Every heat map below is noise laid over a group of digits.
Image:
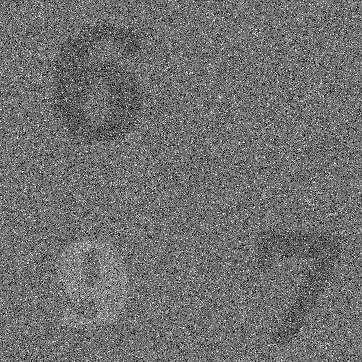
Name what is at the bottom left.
9
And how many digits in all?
3
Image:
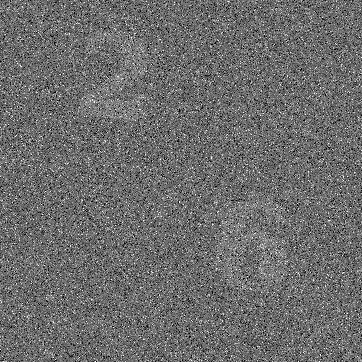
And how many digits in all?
2
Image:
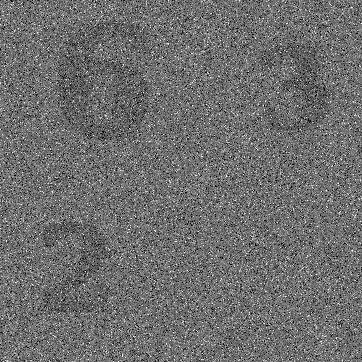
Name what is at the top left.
6
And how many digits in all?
3
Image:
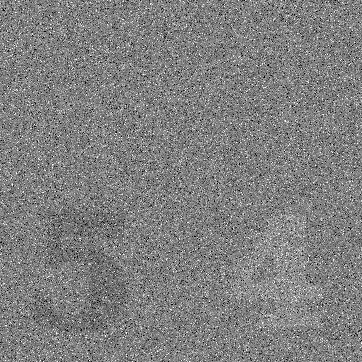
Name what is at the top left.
nothing
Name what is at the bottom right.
4
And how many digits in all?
2
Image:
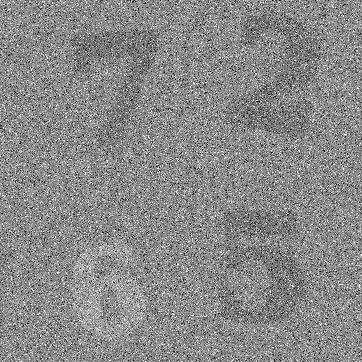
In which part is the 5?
bottom right
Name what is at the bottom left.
6
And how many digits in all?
4
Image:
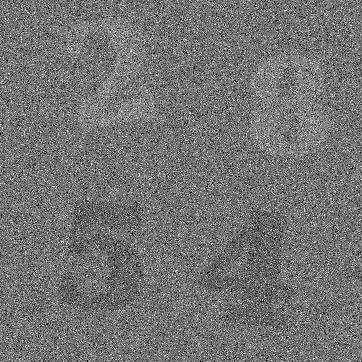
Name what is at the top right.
8
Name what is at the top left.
2
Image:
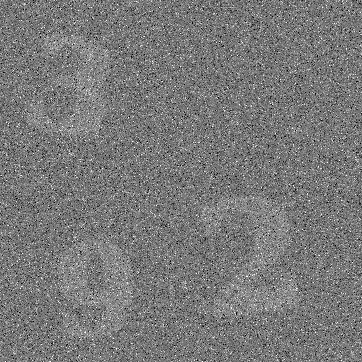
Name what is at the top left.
3
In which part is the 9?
bottom left
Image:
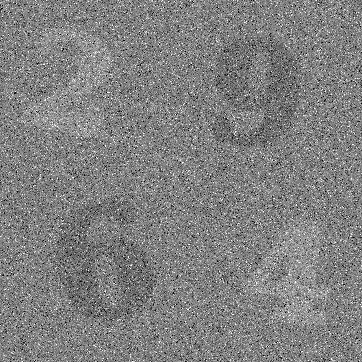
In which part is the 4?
bottom right
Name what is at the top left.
2
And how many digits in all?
4
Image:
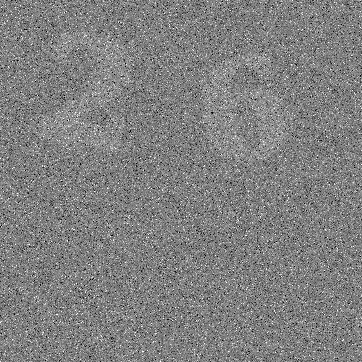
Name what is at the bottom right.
nothing
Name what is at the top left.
2
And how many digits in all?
2
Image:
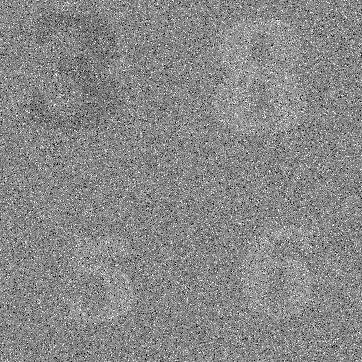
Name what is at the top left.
3
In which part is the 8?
top right
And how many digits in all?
4
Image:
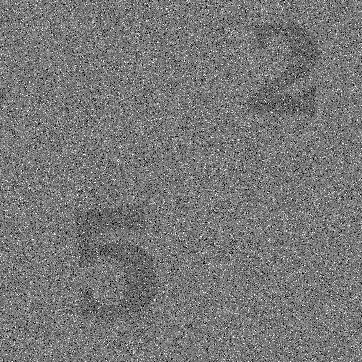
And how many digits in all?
2
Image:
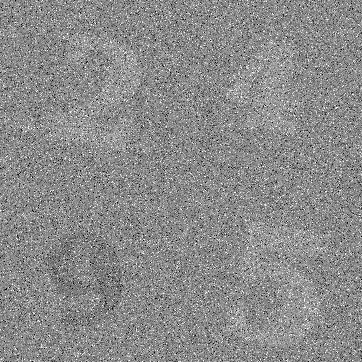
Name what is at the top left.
2
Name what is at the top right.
4
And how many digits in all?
4
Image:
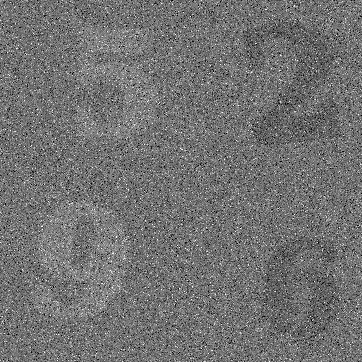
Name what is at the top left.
5
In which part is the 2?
top right
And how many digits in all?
4
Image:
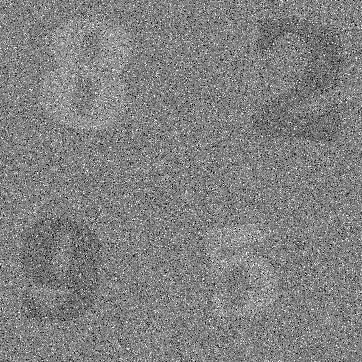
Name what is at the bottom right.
5
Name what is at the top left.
8
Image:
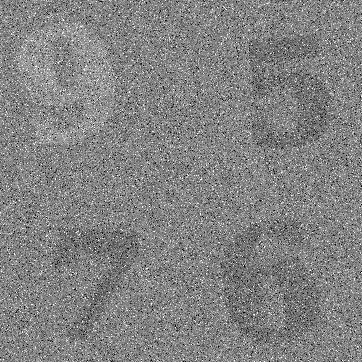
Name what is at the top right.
5
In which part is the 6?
bottom right
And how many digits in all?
4
